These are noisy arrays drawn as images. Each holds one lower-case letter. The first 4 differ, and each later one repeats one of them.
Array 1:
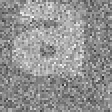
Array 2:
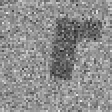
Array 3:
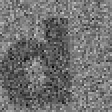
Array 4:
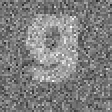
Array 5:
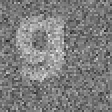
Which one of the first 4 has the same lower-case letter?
4
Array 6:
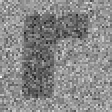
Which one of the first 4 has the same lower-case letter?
2
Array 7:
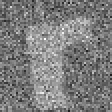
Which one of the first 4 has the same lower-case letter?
2
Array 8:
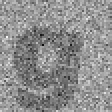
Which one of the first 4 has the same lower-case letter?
4
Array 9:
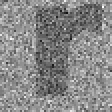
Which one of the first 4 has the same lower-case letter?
2
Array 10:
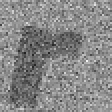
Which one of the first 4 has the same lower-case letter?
2
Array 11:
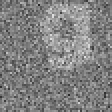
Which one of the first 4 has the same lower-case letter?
4
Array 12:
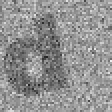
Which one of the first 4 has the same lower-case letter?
3
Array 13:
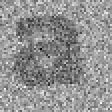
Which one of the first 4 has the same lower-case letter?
1
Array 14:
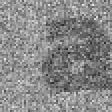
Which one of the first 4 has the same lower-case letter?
1
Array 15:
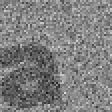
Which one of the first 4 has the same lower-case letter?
1
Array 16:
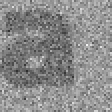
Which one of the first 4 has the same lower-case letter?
1
